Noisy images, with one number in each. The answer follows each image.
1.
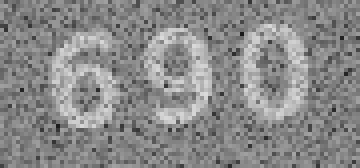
690
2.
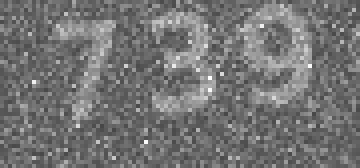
739
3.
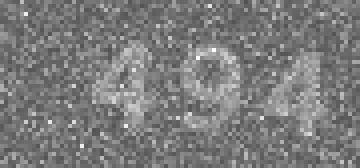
494
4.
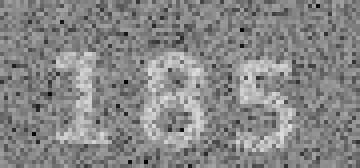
185
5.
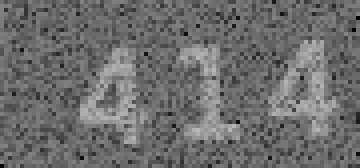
414
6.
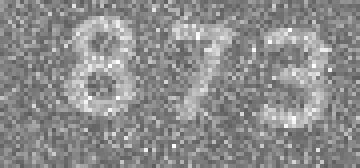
873
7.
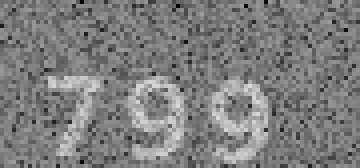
799
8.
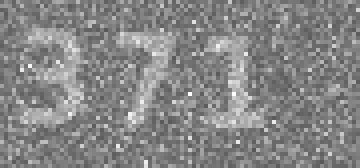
371
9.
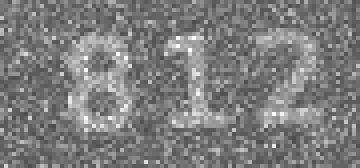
812
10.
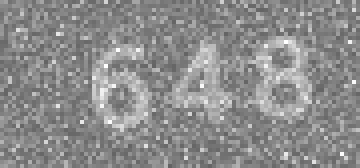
648
